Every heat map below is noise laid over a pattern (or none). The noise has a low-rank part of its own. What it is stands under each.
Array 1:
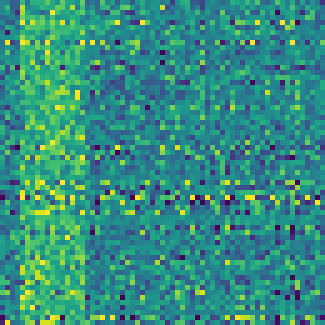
one band of columns
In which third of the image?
left
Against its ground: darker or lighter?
lighter
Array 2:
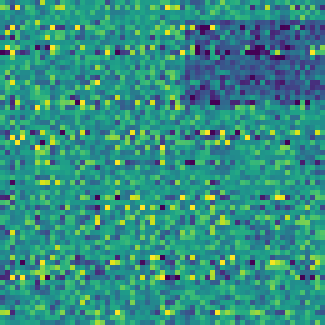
one block
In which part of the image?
top right
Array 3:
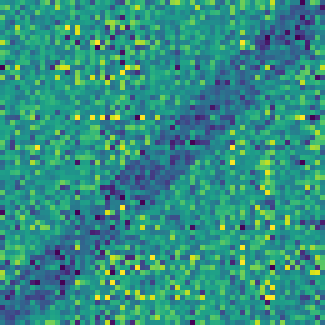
a diagonal band
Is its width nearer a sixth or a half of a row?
a sixth
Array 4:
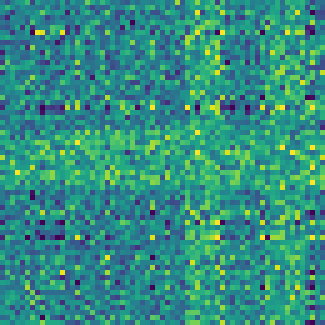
bands of rows crossing bands of columns
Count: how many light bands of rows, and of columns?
1 and 2
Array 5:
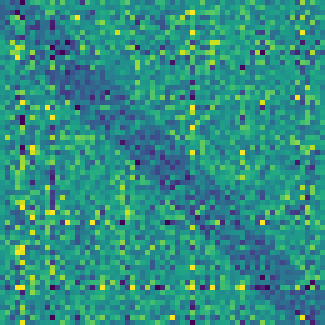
a diagonal band
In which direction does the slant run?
top left to bottom right
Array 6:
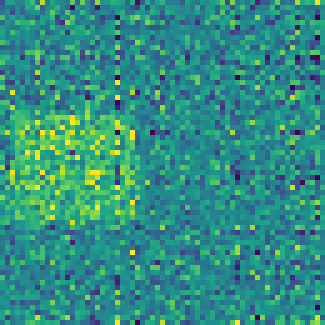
one block
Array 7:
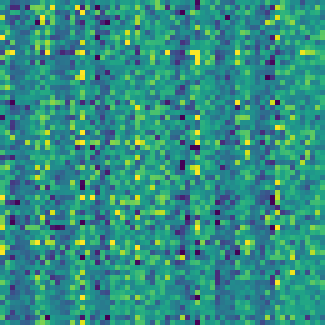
bands of columns
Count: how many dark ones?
6
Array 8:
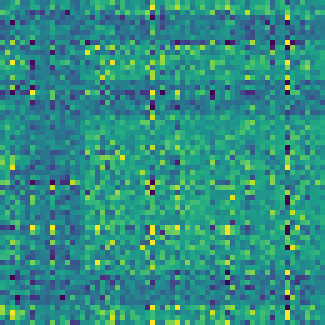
bands of rows crossing bands of columns
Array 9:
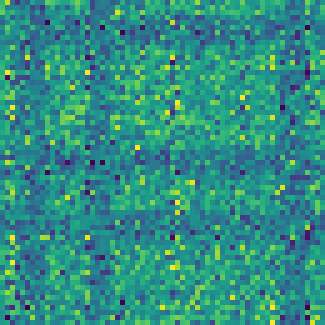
bands of rows crossing bands of columns
